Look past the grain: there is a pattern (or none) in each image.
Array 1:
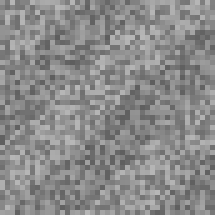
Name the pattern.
diagonal stripes
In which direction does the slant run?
bottom left to top right
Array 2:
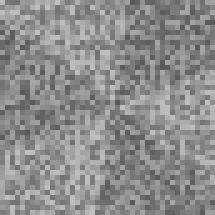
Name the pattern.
spokes from one point
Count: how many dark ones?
3
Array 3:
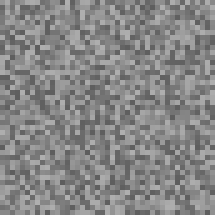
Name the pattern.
only noise
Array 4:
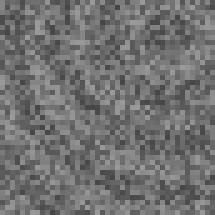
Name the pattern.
rings round one point
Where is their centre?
top right
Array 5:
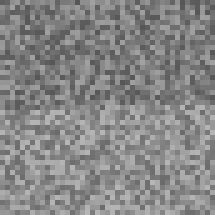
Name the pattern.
a sharp edge
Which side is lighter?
bottom
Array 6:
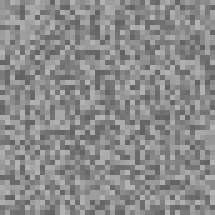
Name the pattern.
only noise
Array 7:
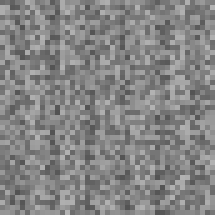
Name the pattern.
vertical stripes
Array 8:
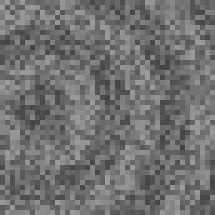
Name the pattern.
rings round one point
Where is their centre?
middle left
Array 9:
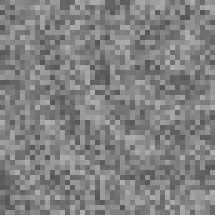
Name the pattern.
rings round one point
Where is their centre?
top right
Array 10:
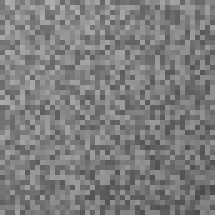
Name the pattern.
a smooth slope
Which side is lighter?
top left
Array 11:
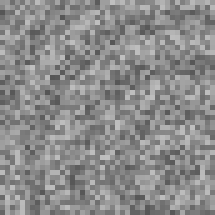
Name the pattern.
rings round one point
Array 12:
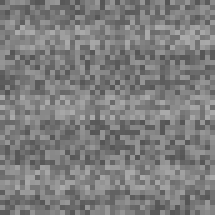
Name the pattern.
horizontal stripes
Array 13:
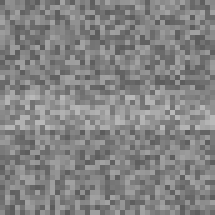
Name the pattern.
one horizontal stripe
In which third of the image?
middle
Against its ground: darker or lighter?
lighter
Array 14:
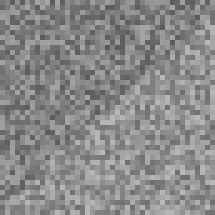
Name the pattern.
a sharp edge
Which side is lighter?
bottom right
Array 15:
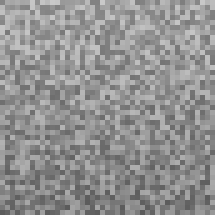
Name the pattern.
a smooth slope
